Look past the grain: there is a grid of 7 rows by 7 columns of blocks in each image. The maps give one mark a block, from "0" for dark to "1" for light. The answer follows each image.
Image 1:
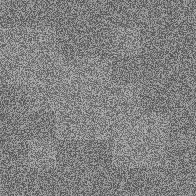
0 0 0 0 0 0 0
1 1 0 0 1 0 0
1 1 1 1 0 0 0
0 1 1 1 1 0 0
0 0 1 1 1 1 0
0 1 0 0 1 1 0
0 0 0 0 0 0 0
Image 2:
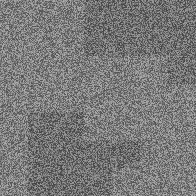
1 1 1 0 0 0 0
1 1 1 0 0 0 0
1 1 1 1 1 1 0
1 1 1 1 1 1 1
1 0 0 1 1 1 1
1 0 0 0 0 1 1
1 0 0 0 1 1 1
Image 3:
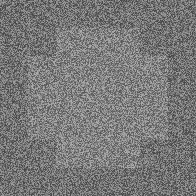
0 0 0 0 0 0 0
0 0 1 1 1 0 0
0 1 1 1 1 1 0
0 1 1 1 1 1 0
0 1 1 1 1 1 0
0 0 1 1 1 0 0
0 0 0 0 0 0 0
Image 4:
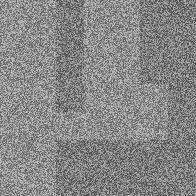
1 1 0 1 1 0 0
1 1 0 1 1 0 0
1 1 0 1 1 0 0
1 1 0 1 1 1 0
1 1 1 1 1 1 0
1 1 0 0 0 0 0
1 1 0 0 0 0 0
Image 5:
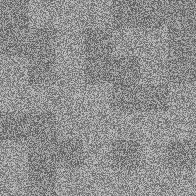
0 1 1 1 0 0 0
0 0 1 0 1 1 0
1 0 1 0 0 1 0
1 1 1 1 0 0 1
0 0 1 1 1 1 1
1 0 0 1 0 1 0
1 0 1 1 1 1 1
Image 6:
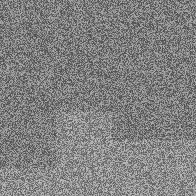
0 0 0 0 0 0 0
0 0 0 0 0 0 0
0 0 0 0 0 0 0
0 0 0 0 0 0 0
0 0 1 1 0 0 0
0 0 1 1 1 1 1
1 1 1 1 1 1 1
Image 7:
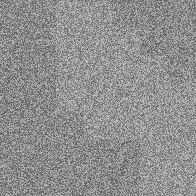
0 0 1 1 0 0 0
0 0 1 1 1 0 0
0 0 1 1 1 1 0
0 0 1 1 1 1 1
0 0 0 1 1 1 1
0 0 0 0 0 1 1
0 0 0 0 0 1 1
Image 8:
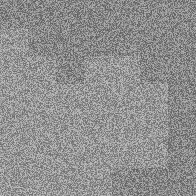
0 0 0 0 0 0 0
1 0 0 0 0 0 0
1 1 0 1 1 0 0
1 1 1 1 1 1 0
1 1 1 1 1 1 0
1 1 1 1 1 1 0
1 1 1 1 0 0 0
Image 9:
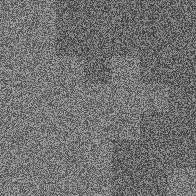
1 1 0 0 0 0 0
1 1 0 0 0 0 0
1 1 1 0 1 0 0
1 1 1 1 1 1 0
1 1 1 1 1 0 0
1 1 1 1 0 0 0
1 1 1 1 0 0 1
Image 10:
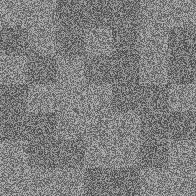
1 1 0 0 0 1 1
0 1 0 1 0 1 0
1 0 1 0 0 1 0
0 1 1 1 0 0 1
0 0 1 1 1 0 0
1 0 0 1 1 0 1
1 1 1 0 0 1 1
